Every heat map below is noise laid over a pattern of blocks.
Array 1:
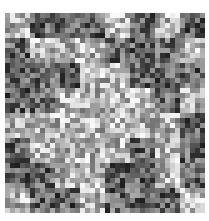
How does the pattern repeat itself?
mirrored about the diagonal from the bottom left
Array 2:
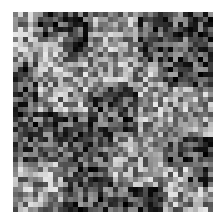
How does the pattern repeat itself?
mirrored about the diagonal from the bottom left
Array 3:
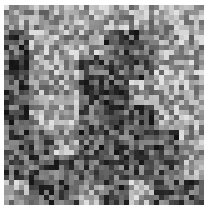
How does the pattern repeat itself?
no symmetry
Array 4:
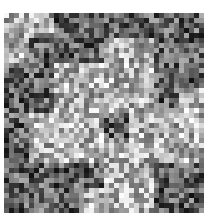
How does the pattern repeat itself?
mirrored about the diagonal from the top left
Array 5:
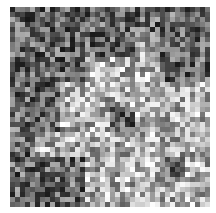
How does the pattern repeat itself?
mirrored about the diagonal from the top left
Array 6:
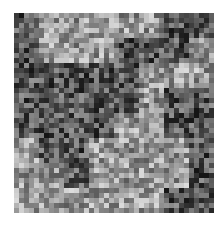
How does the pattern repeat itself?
no symmetry
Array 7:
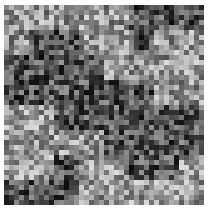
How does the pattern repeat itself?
the same after a half turn
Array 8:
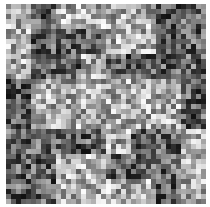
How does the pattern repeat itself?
the same after a half turn
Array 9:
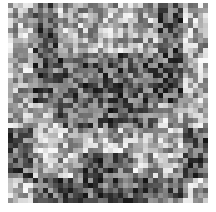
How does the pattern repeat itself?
left and right mirror each other
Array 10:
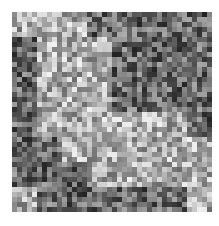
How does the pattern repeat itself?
mirrored about the diagonal from the bottom left
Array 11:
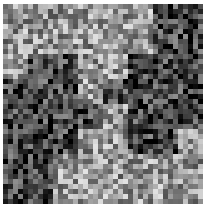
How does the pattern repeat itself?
the same after a half turn
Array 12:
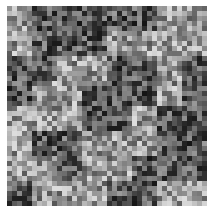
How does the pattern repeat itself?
mirrored about the diagonal from the bottom left
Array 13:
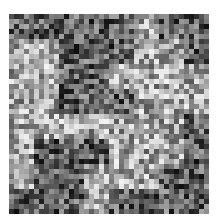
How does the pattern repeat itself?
no symmetry
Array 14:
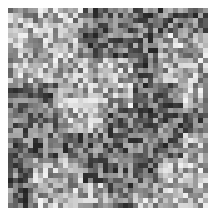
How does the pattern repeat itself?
mirrored about the diagonal from the top left
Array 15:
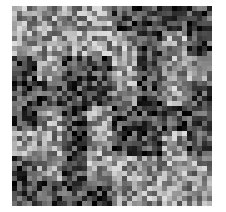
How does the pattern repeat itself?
the same after a half turn
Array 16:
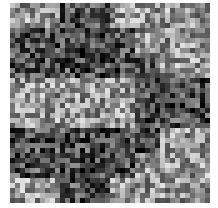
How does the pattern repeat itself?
top and bottom mirror each other
